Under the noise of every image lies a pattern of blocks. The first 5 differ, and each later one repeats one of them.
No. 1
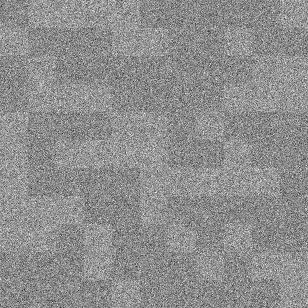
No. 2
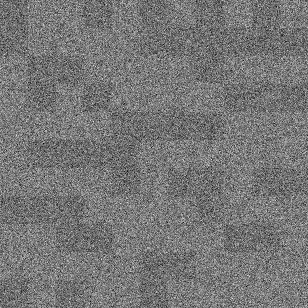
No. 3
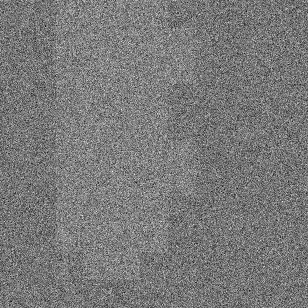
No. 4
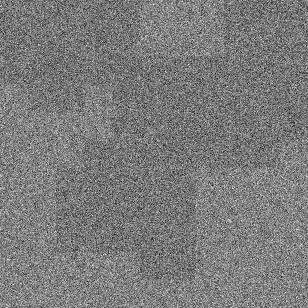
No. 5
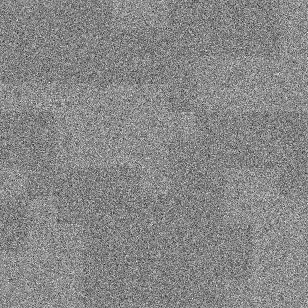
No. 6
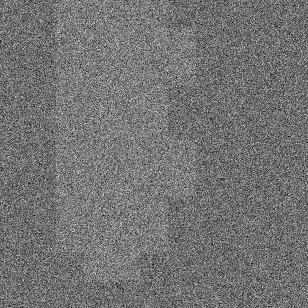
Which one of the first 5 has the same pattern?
3
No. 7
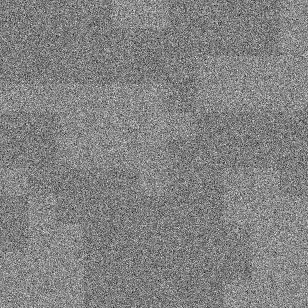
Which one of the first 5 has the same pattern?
5
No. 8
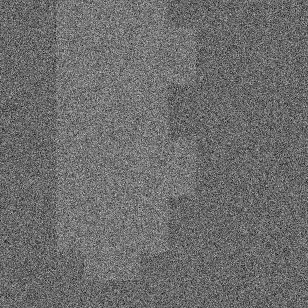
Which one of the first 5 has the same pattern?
3
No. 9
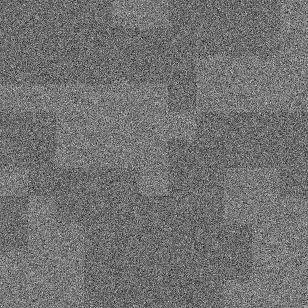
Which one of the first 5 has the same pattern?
5
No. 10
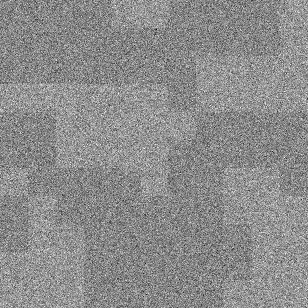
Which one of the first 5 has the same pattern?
5
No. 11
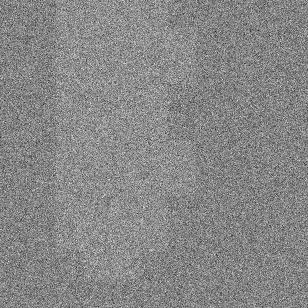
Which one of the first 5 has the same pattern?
3
